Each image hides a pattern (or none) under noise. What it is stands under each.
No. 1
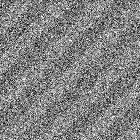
diagonal stripes
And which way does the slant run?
bottom left to top right
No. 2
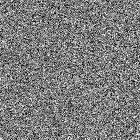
only noise
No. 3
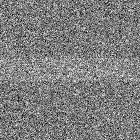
one horizontal stripe
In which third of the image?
middle
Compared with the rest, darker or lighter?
lighter
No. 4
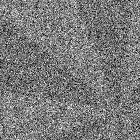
spokes from one point
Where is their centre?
bottom right
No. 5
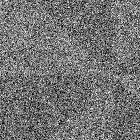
spokes from one point
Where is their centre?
middle right
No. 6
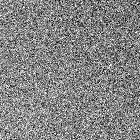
a smooth slope
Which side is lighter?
bottom left
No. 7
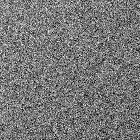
a smooth slope
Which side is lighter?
top left
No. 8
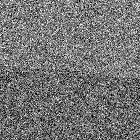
a sharp edge
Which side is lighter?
top
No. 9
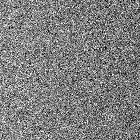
a smooth slope
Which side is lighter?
left
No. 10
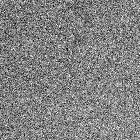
a smooth slope
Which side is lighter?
bottom right
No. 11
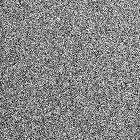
a smooth slope
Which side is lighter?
top right
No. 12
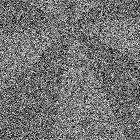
spokes from one point
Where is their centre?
top middle
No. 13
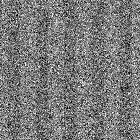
vertical stripes
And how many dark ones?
5
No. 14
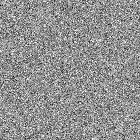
only noise
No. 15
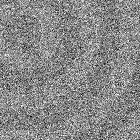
rings round one point
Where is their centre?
top left
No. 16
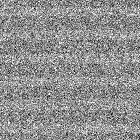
horizontal stripes
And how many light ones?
6
